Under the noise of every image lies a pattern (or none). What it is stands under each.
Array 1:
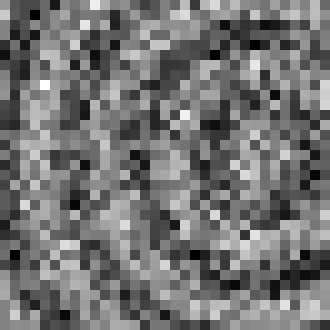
rings round one point
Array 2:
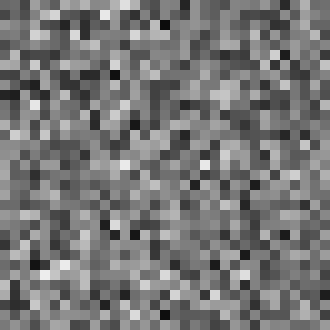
only noise
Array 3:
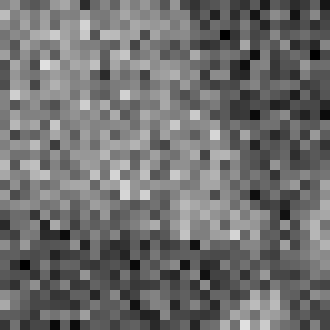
spokes from one point
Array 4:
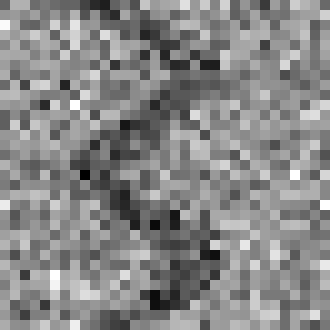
a wavy band
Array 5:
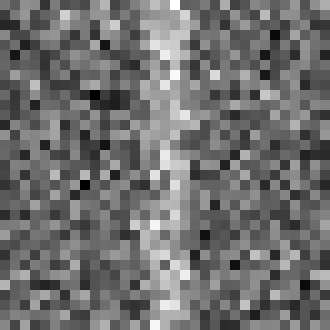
one vertical stripe
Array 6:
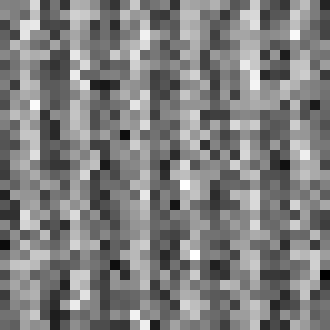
vertical stripes
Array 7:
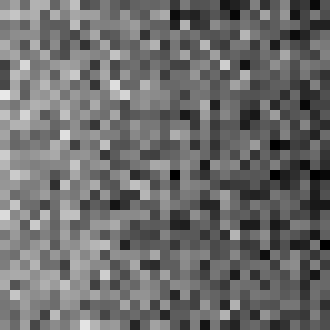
a smooth slope
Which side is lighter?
left
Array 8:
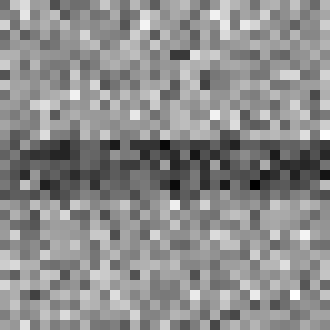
one horizontal stripe
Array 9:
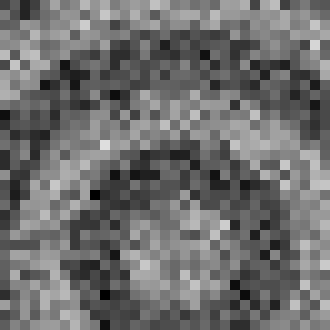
rings round one point
